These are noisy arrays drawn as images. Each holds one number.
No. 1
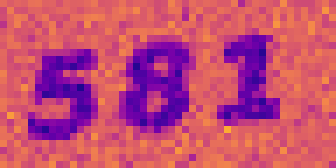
581
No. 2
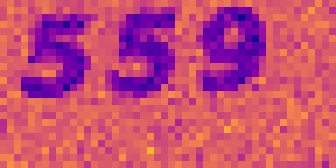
559
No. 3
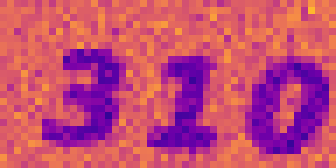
310
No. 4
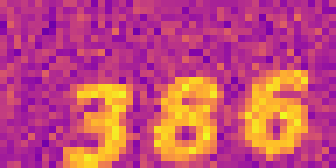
386
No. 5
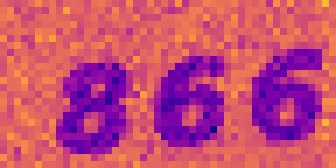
866
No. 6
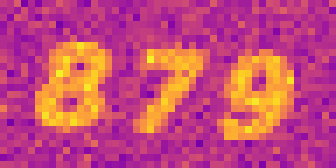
879
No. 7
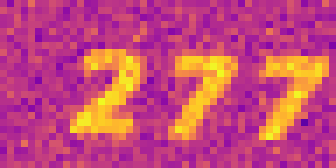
277
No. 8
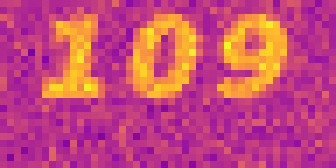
109
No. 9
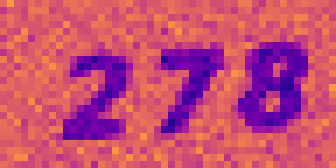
278
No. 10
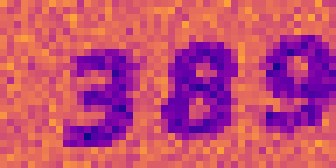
389
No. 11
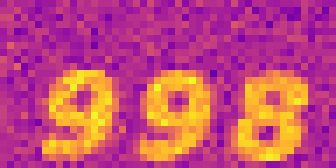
998
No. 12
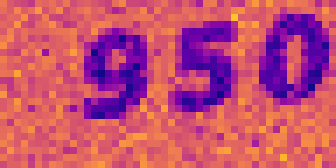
950
